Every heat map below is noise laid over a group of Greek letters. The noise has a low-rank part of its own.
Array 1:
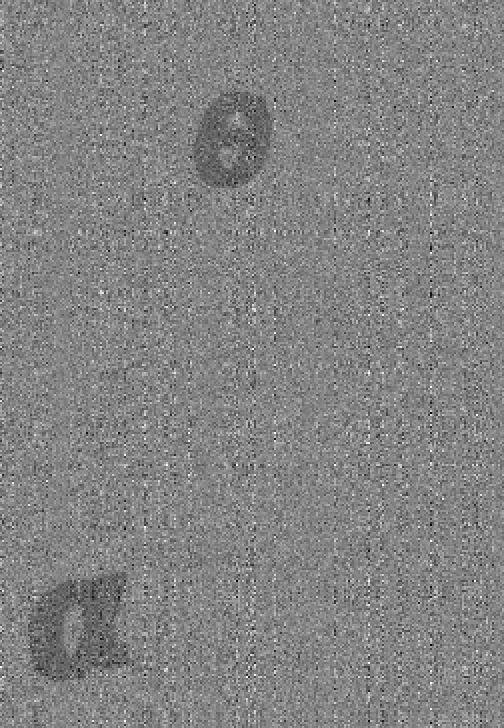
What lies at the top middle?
theta
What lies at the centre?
nothing
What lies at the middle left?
nothing
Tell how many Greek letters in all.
2
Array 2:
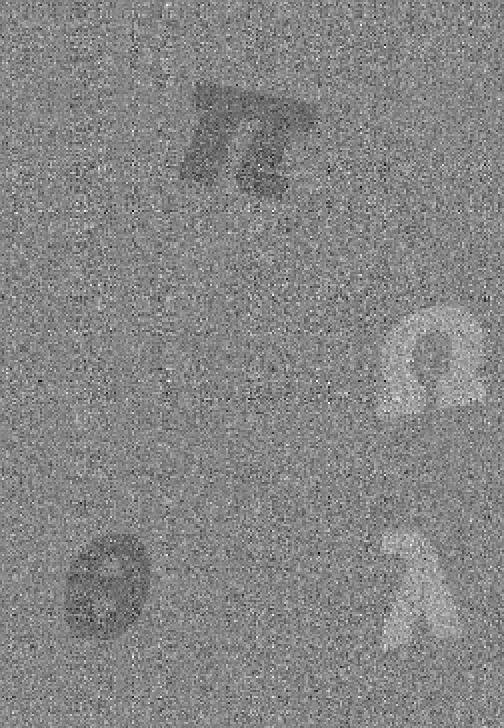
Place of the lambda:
bottom right
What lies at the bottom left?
theta
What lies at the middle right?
omega
